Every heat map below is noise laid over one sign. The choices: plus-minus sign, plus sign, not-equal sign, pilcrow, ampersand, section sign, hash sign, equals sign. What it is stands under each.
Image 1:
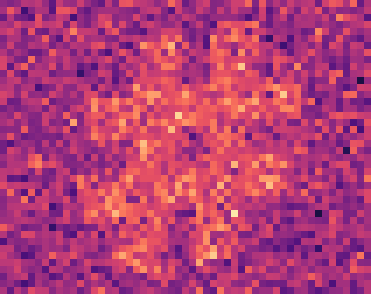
hash sign
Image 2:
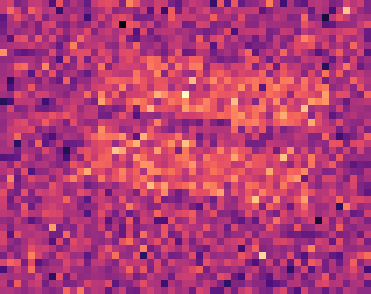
equals sign
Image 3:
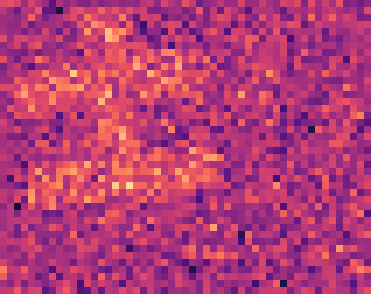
plus-minus sign
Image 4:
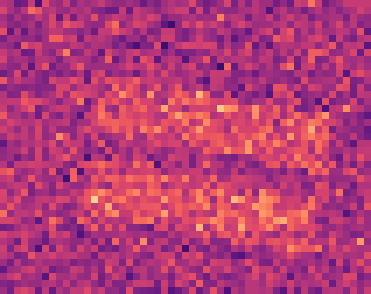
equals sign
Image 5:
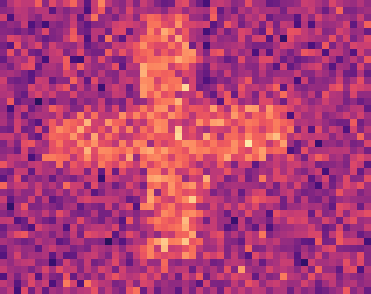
plus sign
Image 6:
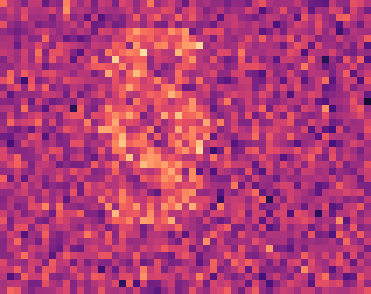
section sign
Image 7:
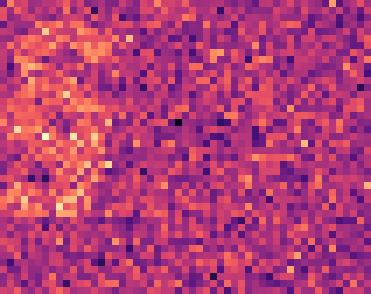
section sign
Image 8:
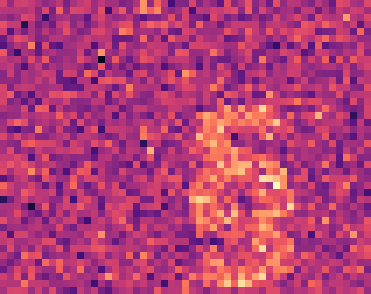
section sign
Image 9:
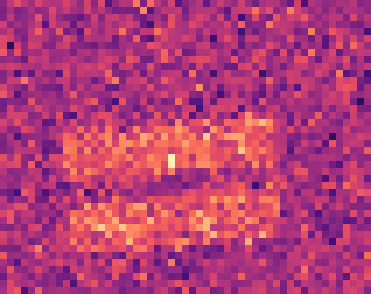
equals sign
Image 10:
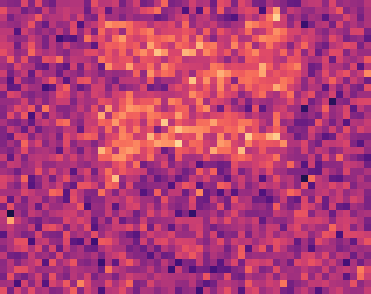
not-equal sign
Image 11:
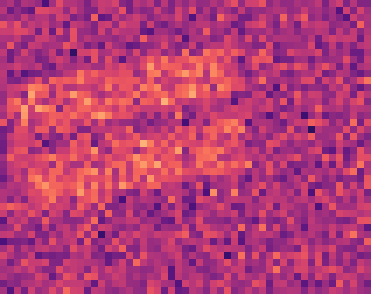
equals sign
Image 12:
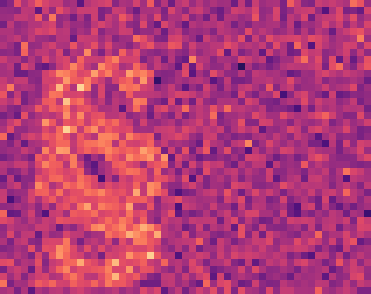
section sign
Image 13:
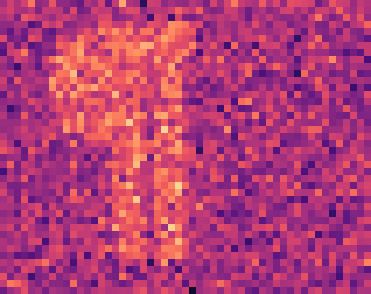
pilcrow
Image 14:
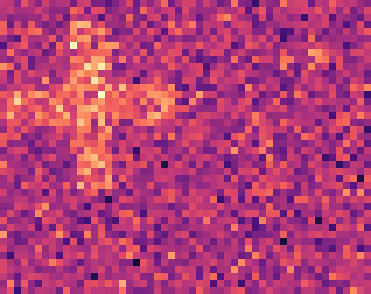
plus sign
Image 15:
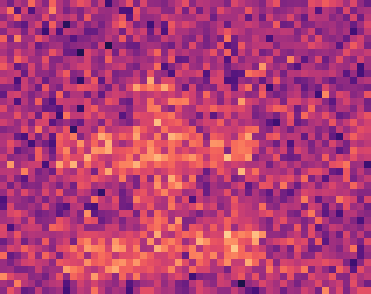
plus-minus sign
